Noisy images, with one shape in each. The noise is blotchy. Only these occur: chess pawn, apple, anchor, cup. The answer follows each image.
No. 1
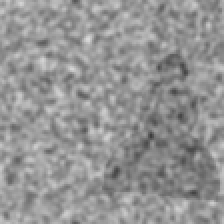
chess pawn
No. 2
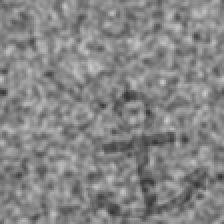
anchor
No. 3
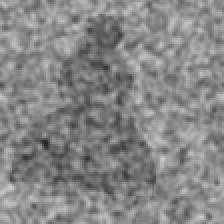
chess pawn
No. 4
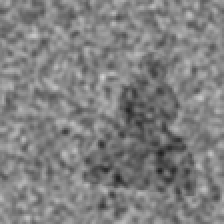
chess pawn
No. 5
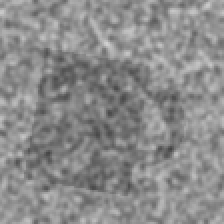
cup
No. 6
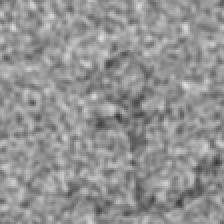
anchor
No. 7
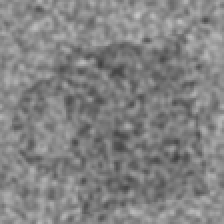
cup
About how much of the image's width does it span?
nearly all
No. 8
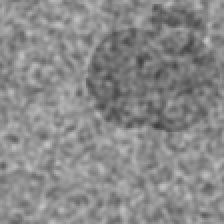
apple
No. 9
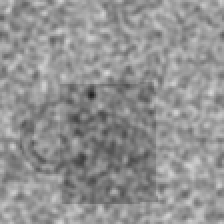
cup
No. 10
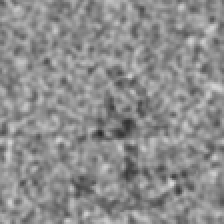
anchor
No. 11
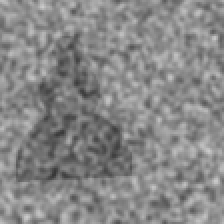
chess pawn
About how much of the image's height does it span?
two thirds
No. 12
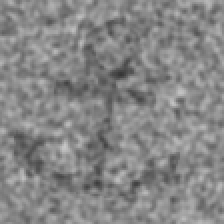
anchor
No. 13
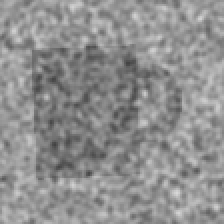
cup
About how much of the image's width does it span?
two thirds
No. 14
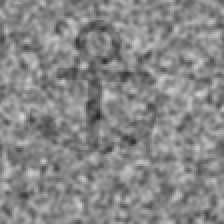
anchor
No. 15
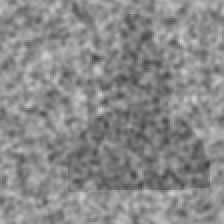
chess pawn
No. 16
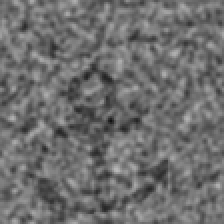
anchor
